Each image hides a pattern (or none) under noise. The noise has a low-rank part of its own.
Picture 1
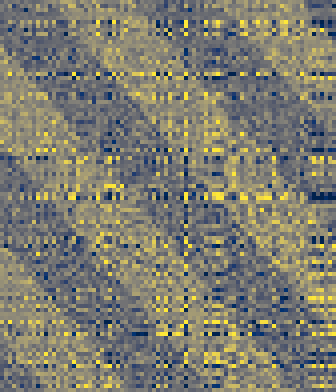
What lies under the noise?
diagonal stripes
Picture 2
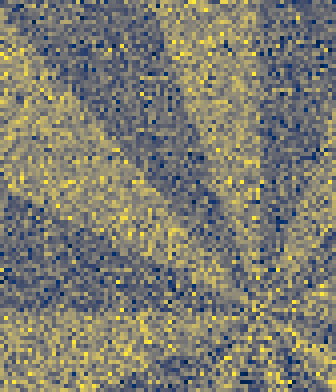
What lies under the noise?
spokes from one point
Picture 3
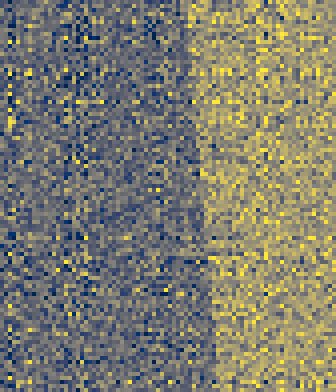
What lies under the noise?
a sharp edge
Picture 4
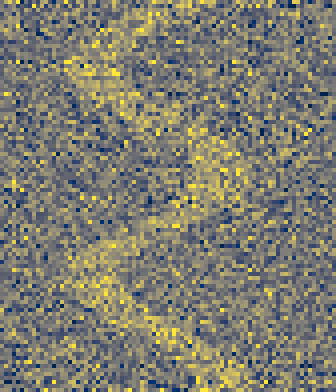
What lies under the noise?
a wavy band
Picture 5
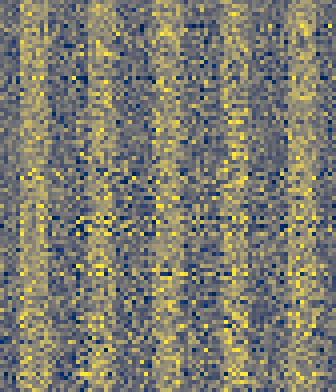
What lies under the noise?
vertical stripes
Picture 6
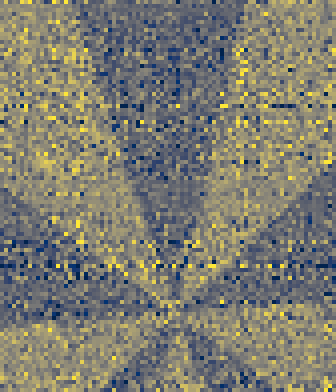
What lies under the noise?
spokes from one point
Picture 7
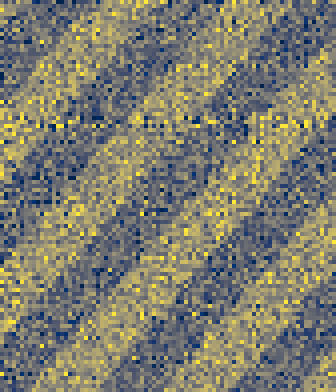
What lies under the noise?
diagonal stripes
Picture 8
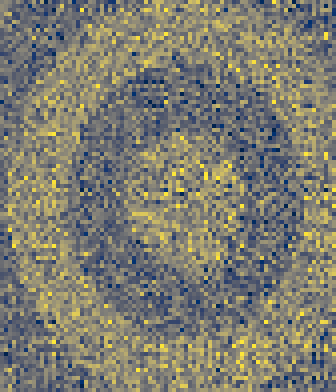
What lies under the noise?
rings round one point
